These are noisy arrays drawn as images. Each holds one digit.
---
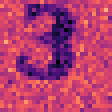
3
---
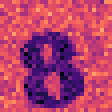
8
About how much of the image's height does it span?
two thirds
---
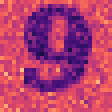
9
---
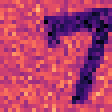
7
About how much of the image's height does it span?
nearly all
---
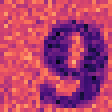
9
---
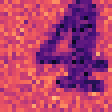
4
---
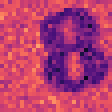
8
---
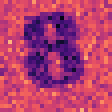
8
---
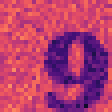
9
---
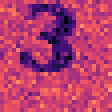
3
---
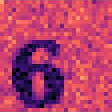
6
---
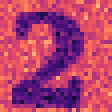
2
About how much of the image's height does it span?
nearly all
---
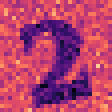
2
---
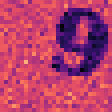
9
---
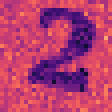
2
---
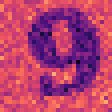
9
